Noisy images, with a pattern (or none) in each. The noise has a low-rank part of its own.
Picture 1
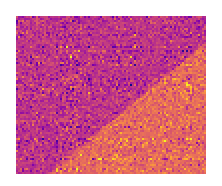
a sharp edge
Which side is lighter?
bottom right
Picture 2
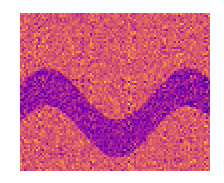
a wavy band
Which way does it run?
left to right
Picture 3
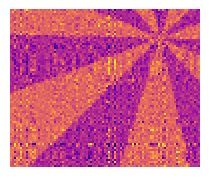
spokes from one point
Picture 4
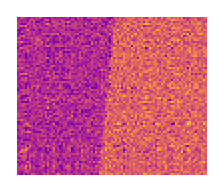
a sharp edge
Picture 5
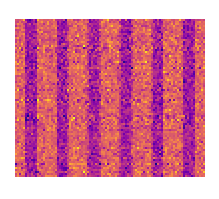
vertical stripes
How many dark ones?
6
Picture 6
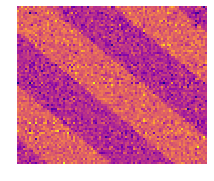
diagonal stripes
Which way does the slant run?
top left to bottom right
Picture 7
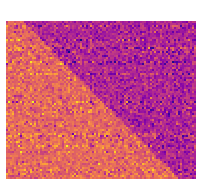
a sharp edge
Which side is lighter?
bottom left
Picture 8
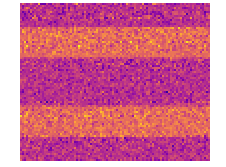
horizontal stripes
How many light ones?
2
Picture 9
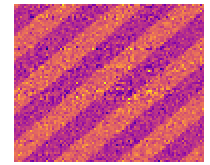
diagonal stripes
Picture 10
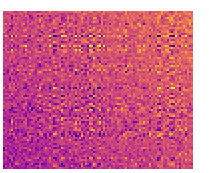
a smooth slope
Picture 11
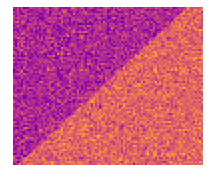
a sharp edge
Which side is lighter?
bottom right
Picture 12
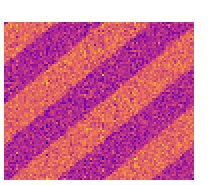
diagonal stripes
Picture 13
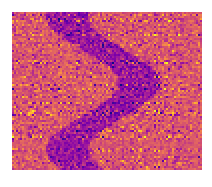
a wavy band
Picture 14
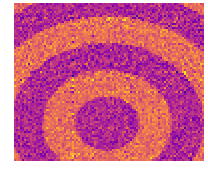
rings round one point
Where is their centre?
bottom middle
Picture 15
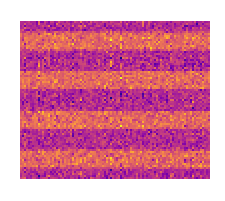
horizontal stripes
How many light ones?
4
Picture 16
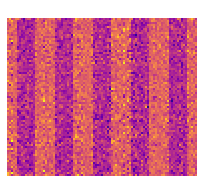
vertical stripes
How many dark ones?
5
